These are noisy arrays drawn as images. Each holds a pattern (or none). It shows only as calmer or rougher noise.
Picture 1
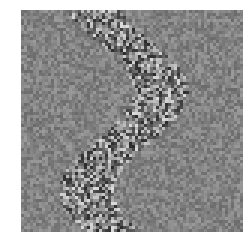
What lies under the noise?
a wavy band
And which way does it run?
top to bottom
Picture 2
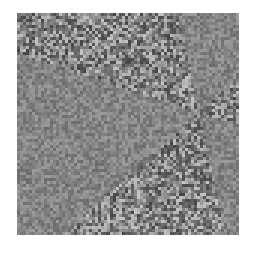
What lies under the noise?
spokes from one point
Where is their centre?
middle right
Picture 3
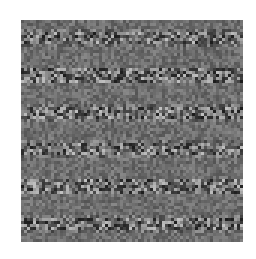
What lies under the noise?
horizontal stripes
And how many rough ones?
6
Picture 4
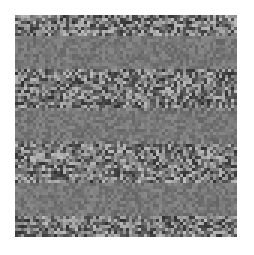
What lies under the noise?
horizontal stripes
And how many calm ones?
3
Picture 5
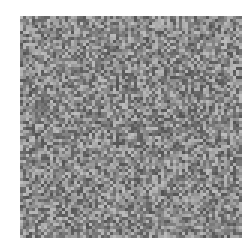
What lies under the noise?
only noise
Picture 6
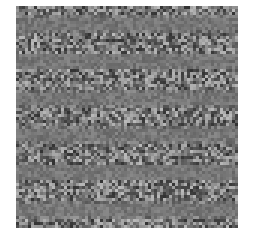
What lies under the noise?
horizontal stripes
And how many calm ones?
6
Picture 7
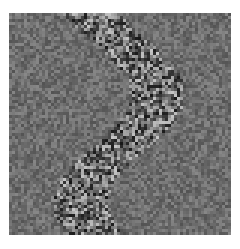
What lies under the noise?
a wavy band
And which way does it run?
top to bottom
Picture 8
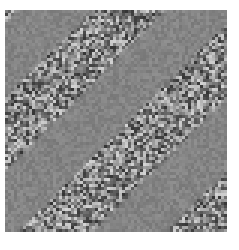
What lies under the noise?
diagonal stripes
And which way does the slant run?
bottom left to top right
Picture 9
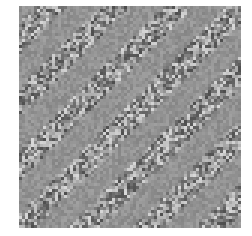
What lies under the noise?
diagonal stripes
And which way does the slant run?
bottom left to top right
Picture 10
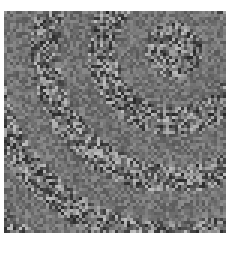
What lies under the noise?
rings round one point
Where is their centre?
top right
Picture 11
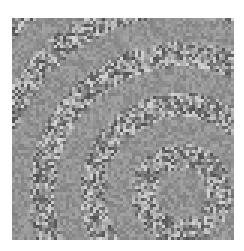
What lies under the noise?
rings round one point
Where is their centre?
bottom right
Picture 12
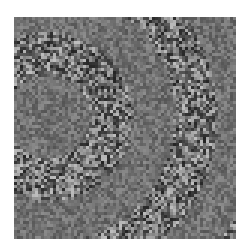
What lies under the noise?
rings round one point
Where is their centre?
middle left
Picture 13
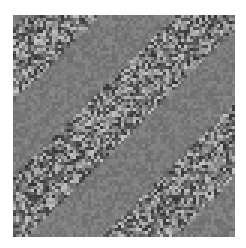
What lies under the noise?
diagonal stripes
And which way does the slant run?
bottom left to top right
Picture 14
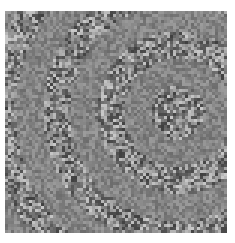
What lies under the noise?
rings round one point
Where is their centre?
middle right
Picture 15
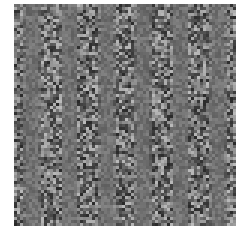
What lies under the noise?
vertical stripes
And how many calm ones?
6
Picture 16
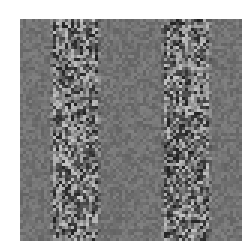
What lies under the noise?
vertical stripes
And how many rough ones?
2
